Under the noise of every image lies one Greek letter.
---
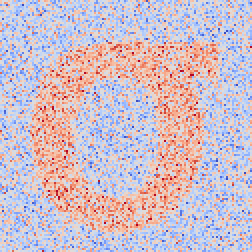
sigma
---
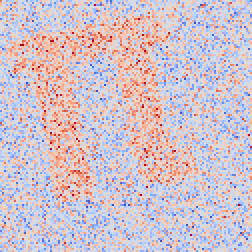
pi
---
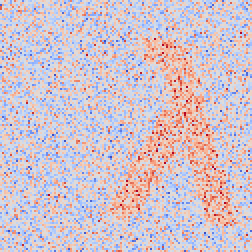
lambda
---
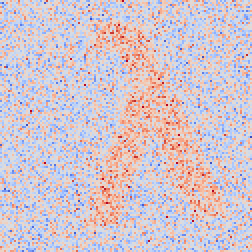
lambda
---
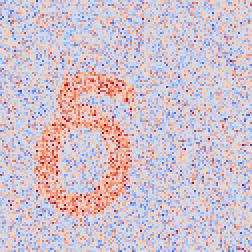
delta
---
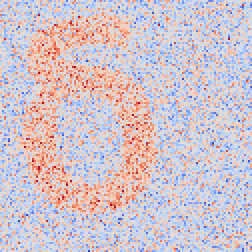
delta
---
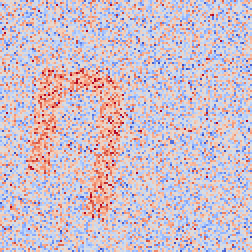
eta
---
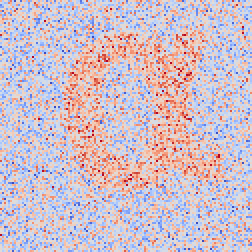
alpha
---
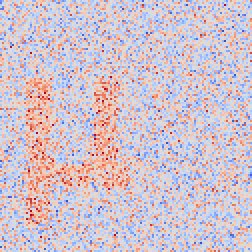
mu
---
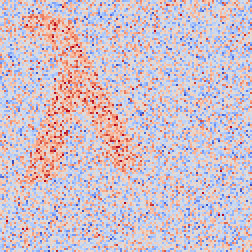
lambda
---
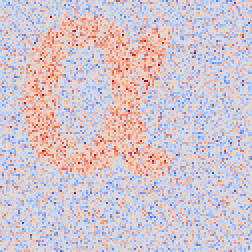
alpha
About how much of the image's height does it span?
two thirds
